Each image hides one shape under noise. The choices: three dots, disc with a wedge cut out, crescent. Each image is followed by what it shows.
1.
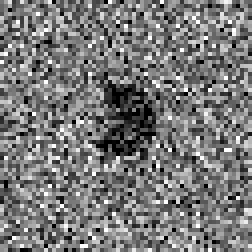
disc with a wedge cut out
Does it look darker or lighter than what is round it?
darker
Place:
centre
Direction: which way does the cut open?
left
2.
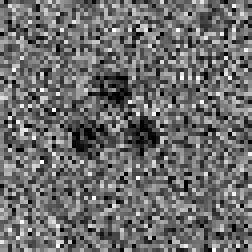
three dots
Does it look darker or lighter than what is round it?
darker
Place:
centre
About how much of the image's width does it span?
a third
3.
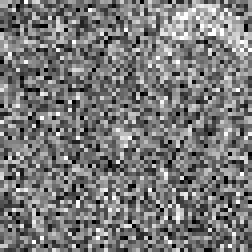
crescent
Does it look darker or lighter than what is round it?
lighter
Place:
top right
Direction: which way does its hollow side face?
down
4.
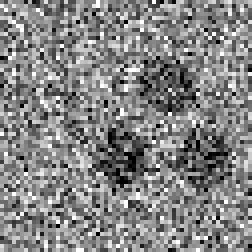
three dots
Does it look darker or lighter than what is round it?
darker
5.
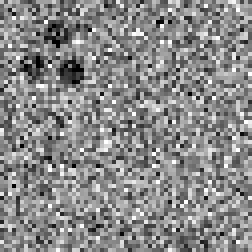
three dots
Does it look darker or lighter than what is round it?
darker
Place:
top left
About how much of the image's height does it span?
a quarter
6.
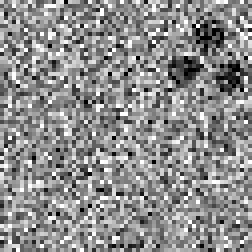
three dots
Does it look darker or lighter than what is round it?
darker
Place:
top right
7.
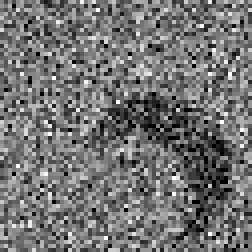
crescent
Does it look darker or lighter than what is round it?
darker
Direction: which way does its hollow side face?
down and left
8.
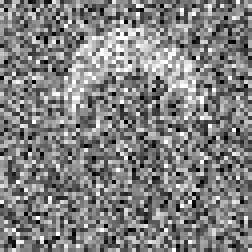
crescent
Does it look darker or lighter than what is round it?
lighter
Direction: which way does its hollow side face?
down
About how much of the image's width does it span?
half
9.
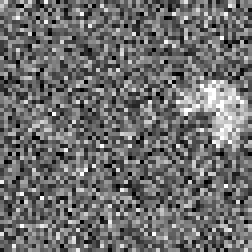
disc with a wedge cut out
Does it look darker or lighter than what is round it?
lighter
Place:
middle right
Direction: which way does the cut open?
down and left
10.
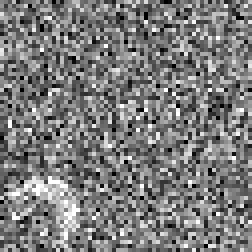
crescent
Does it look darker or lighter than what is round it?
lighter
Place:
bottom left
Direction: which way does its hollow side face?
down and left
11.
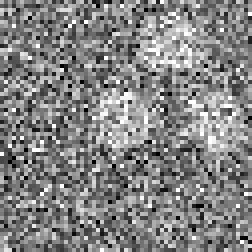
three dots
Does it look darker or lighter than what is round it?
lighter
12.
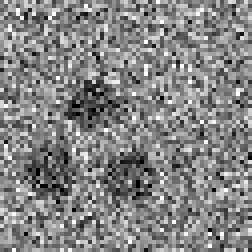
three dots
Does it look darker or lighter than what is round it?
darker
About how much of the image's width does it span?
half
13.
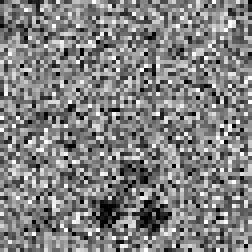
three dots
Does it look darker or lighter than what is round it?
darker
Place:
bottom middle
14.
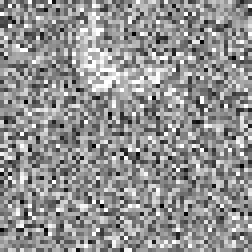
crescent
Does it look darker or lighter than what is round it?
lighter
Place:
top middle
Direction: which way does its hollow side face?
up and right
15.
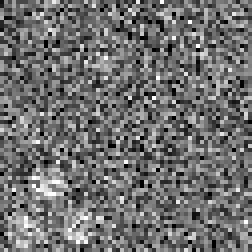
three dots
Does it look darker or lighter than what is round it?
lighter
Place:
bottom left
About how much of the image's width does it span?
a third
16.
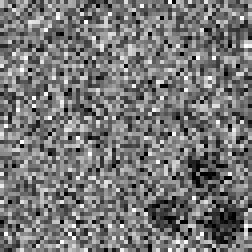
three dots
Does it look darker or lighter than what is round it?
darker
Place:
bottom right
